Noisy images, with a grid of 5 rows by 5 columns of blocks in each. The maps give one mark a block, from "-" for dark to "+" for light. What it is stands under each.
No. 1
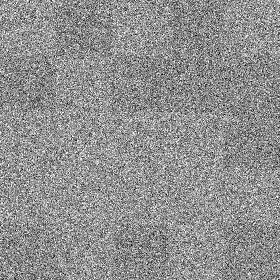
+ - + - +
- + - - -
+ + + + -
+ + + + +
- + - + -
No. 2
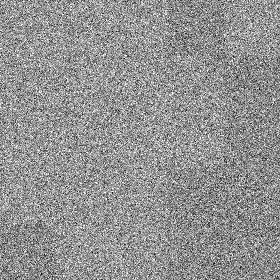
+ + + - +
+ + + + -
+ + + + -
+ + + - -
- + + - -
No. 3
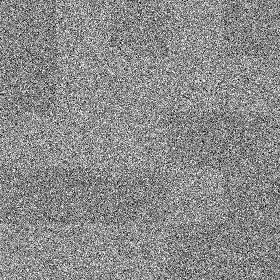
- + - + -
- + + + +
+ + + - -
- - - + -
+ + + - -
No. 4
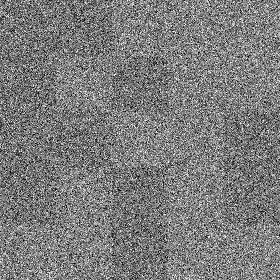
- - + + +
- + - + +
- - + + -
- + - + -
+ + - + +
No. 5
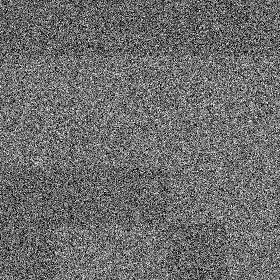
- - - - -
+ + + + +
+ + + + +
- - - + +
- + + - +
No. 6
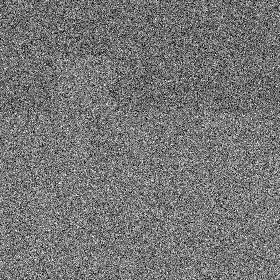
- - - - -
- + - - -
+ + + + +
+ + + + +
+ + + + +
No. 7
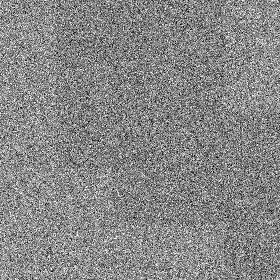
+ - - - +
+ - - - +
+ - - - -
+ + - - -
+ + + + -
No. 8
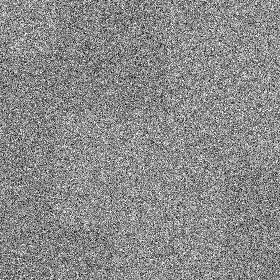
+ - - + +
- - - + +
- + + + +
- + + + -
- - + + -
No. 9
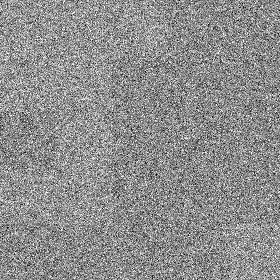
+ + + - -
+ + - - -
- + - - -
+ + - - -
- - - - +
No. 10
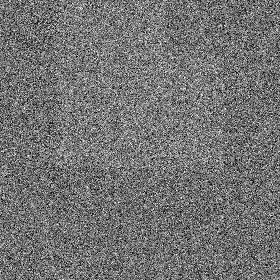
- + + - -
- + + + -
- + + + -
- - - - -
- - - - -
